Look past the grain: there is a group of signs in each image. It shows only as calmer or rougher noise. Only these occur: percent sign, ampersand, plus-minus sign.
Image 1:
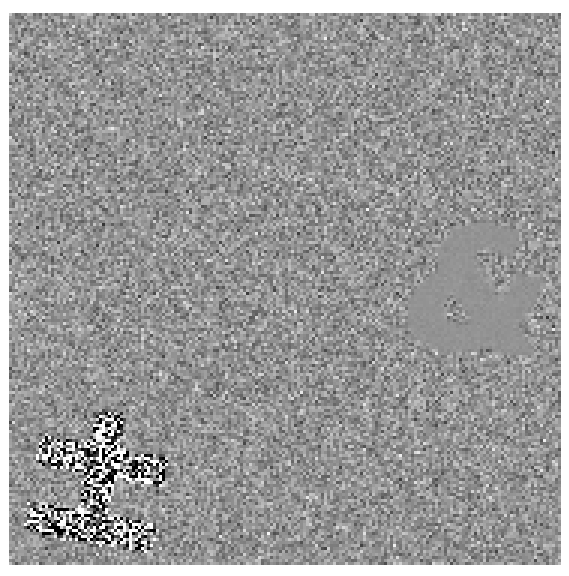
middle right: calm ampersand; bottom left: rough plus-minus sign
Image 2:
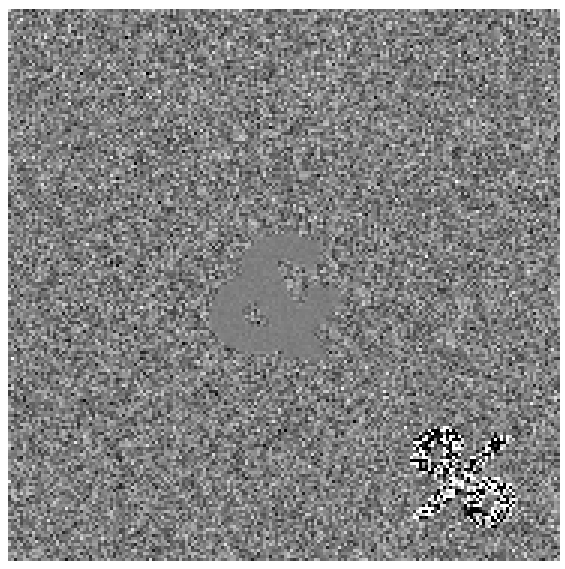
centre: calm ampersand; bottom right: rough percent sign
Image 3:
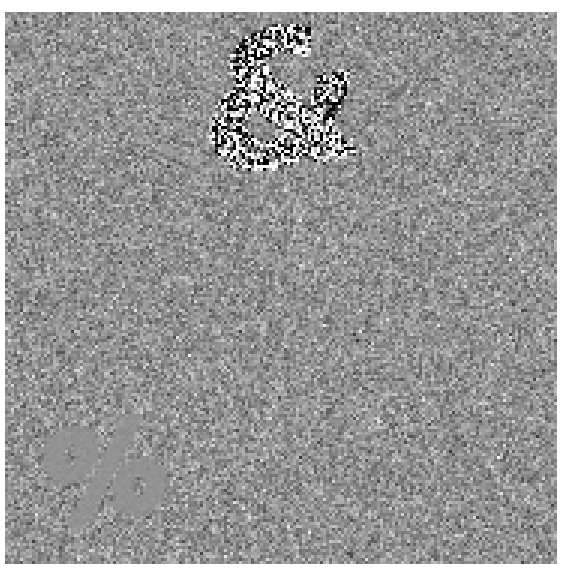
top middle: rough ampersand; bottom left: calm percent sign
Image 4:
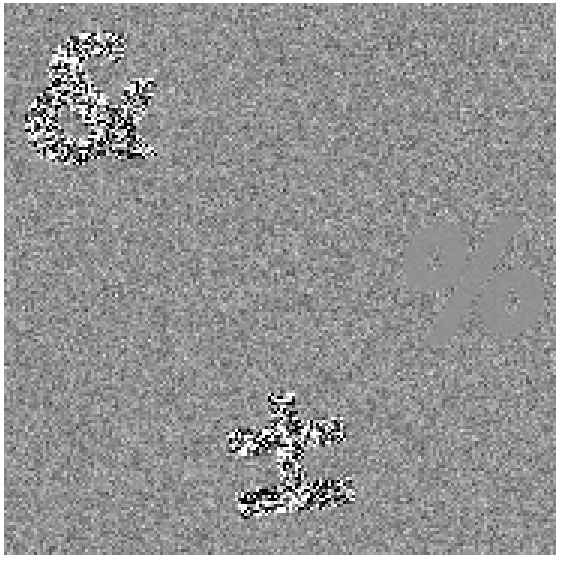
top left: rough ampersand; middle right: calm percent sign; bottom middle: rough plus-minus sign
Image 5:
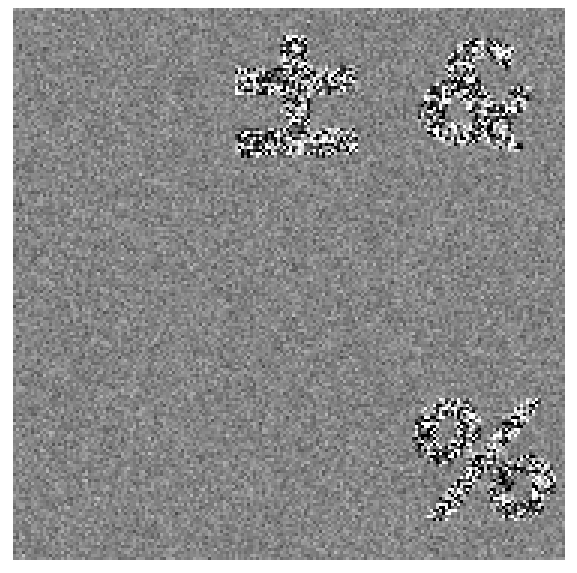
top middle: rough plus-minus sign; top right: rough ampersand; bottom right: rough percent sign
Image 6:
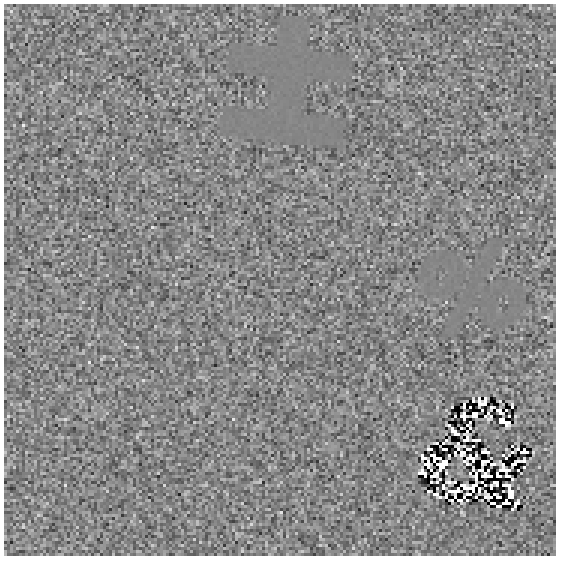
top middle: calm plus-minus sign; middle right: calm percent sign; bottom right: rough ampersand
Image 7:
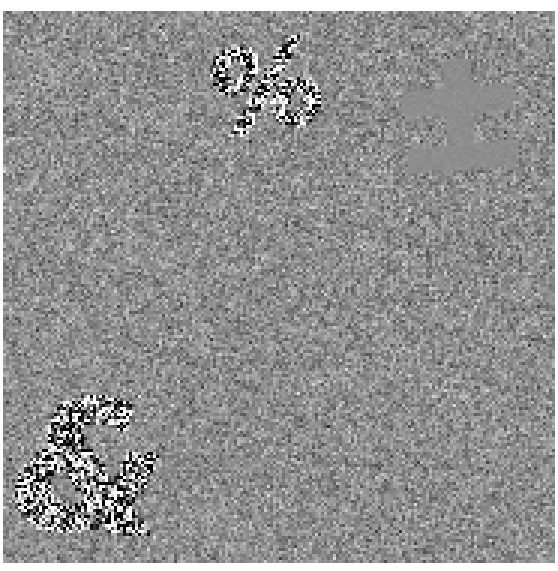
top middle: rough percent sign; top right: calm plus-minus sign; bottom left: rough ampersand
